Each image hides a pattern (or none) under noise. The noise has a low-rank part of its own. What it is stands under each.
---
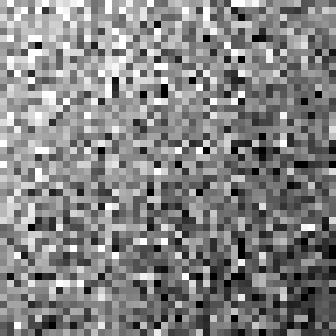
a smooth slope
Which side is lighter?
top left
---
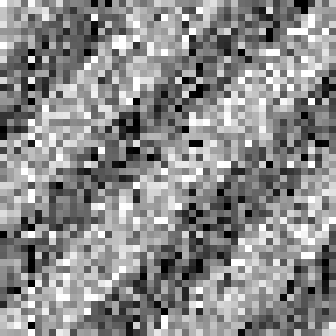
diagonal stripes
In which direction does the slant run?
bottom left to top right
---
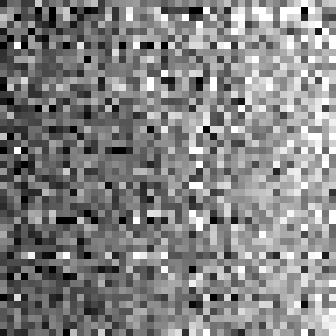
a smooth slope
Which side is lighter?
right
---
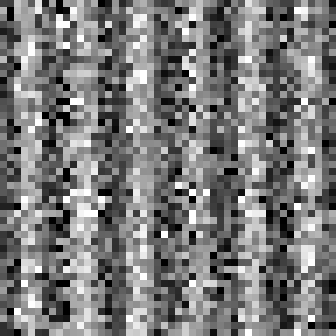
vertical stripes
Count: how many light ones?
6
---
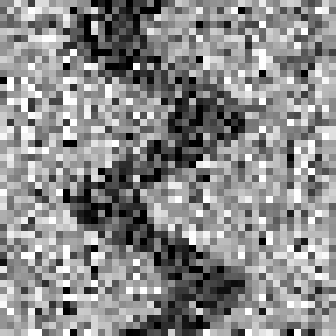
a wavy band
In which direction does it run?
top to bottom
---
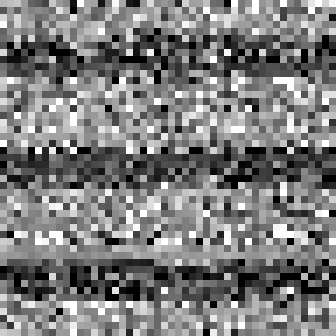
horizontal stripes
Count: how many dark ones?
3
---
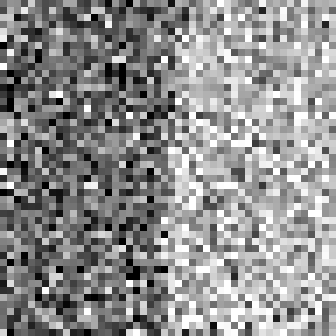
a sharp edge
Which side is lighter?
right
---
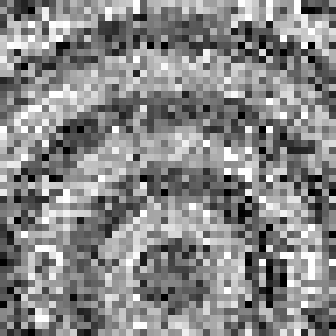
rings round one point
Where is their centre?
bottom middle
